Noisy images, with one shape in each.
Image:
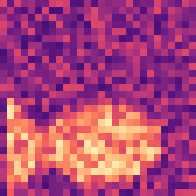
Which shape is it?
fish
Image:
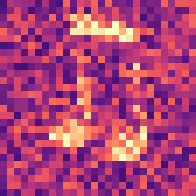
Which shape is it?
pair of musical notes
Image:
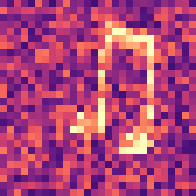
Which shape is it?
pair of musical notes
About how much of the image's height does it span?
two thirds
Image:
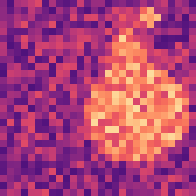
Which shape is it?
pear
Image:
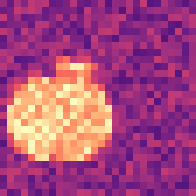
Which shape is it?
apple
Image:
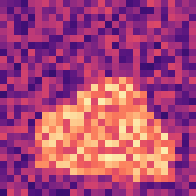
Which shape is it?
cloud
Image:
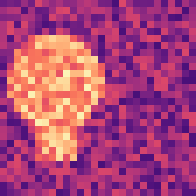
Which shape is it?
light bulb
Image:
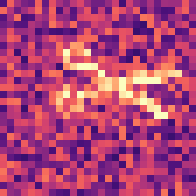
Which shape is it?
pair of scissors
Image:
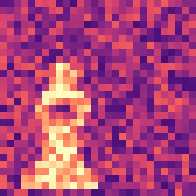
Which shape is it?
chess bishop
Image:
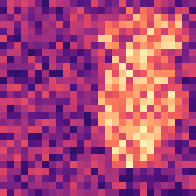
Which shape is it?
footprint
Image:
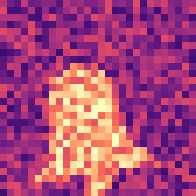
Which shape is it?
bell
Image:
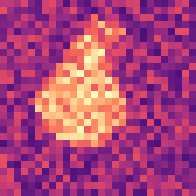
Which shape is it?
pear
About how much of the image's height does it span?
two thirds
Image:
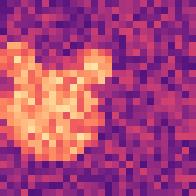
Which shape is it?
bear's head
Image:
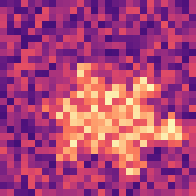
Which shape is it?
turtle
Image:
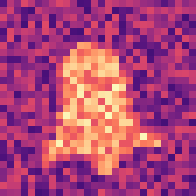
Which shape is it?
bell
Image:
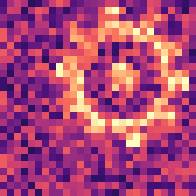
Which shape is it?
gear
